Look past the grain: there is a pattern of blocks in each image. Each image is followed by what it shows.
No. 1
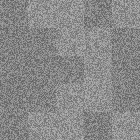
top and bottom mirror each other
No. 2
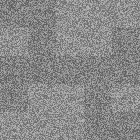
the same after a half turn
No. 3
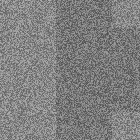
top and bottom mirror each other
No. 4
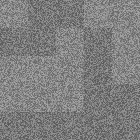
no symmetry
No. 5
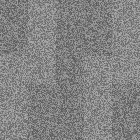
the same after a half turn
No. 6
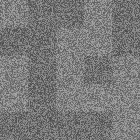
no symmetry
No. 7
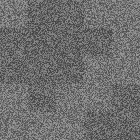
mirrored about the diagonal from the top left
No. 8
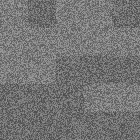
no symmetry
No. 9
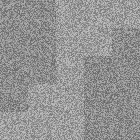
the same after a half turn
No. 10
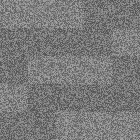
the same after a half turn
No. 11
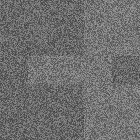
top and bottom mirror each other
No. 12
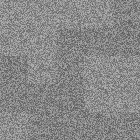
no symmetry
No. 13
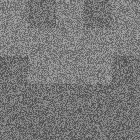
left and right mirror each other
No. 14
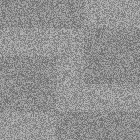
the same after a half turn
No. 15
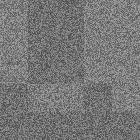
no symmetry
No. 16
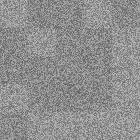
mirrored about the diagonal from the top left
